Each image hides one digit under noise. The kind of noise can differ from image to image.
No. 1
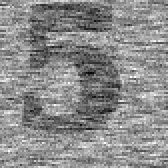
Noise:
streaked along the rows
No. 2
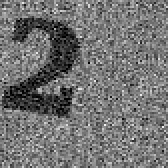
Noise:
low rank plus noise
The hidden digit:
2
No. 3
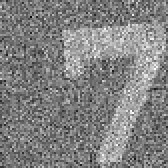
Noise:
low rank plus noise
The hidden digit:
7
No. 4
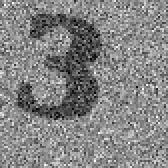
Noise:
independent entries
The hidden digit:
3
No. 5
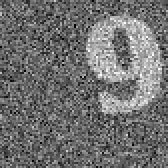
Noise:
independent entries
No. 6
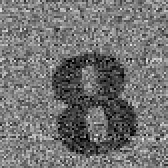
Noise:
rows of uneven size
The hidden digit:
8
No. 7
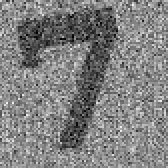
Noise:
low rank plus noise
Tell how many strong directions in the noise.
two
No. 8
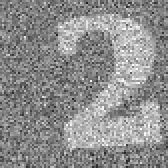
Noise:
low rank plus noise
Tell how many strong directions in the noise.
five to eight
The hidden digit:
2
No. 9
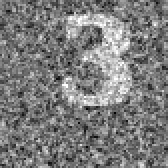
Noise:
blotchy
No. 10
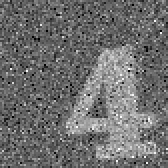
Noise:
heavy tails
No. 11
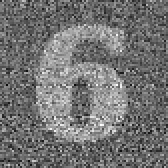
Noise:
rows of uneven size
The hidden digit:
6
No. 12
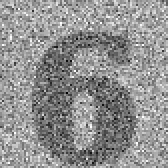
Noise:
low rank plus noise
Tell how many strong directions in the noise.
three or four
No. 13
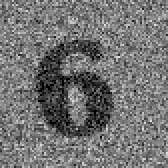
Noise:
low rank plus noise
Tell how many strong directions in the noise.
one
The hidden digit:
6
